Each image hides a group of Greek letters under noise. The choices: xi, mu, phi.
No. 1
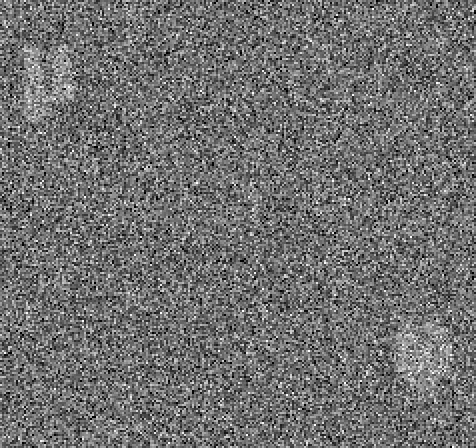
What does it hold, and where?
top left: light mu; bottom right: light phi
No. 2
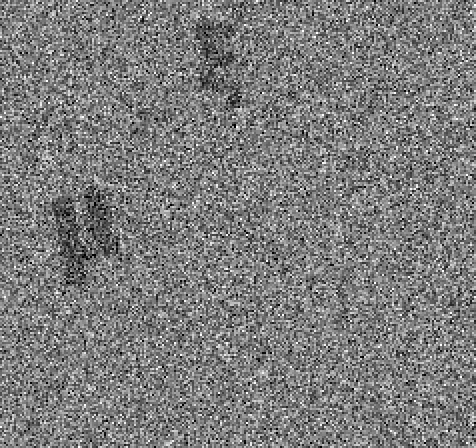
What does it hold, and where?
top middle: dark xi; middle left: dark mu
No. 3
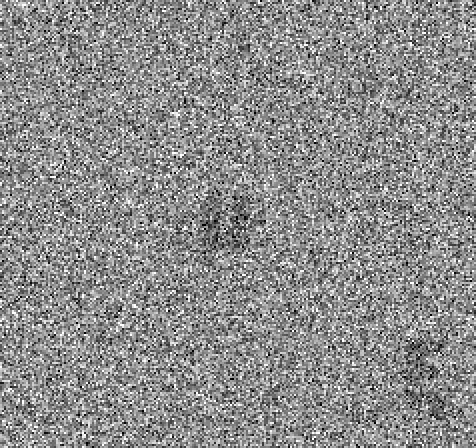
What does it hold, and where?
centre: dark mu; bottom right: dark xi
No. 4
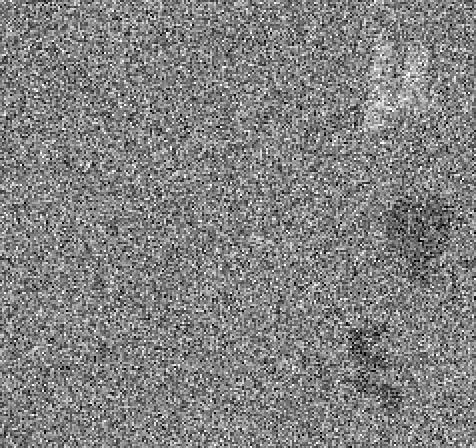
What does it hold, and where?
top right: light mu; middle right: dark phi; bottom right: dark xi
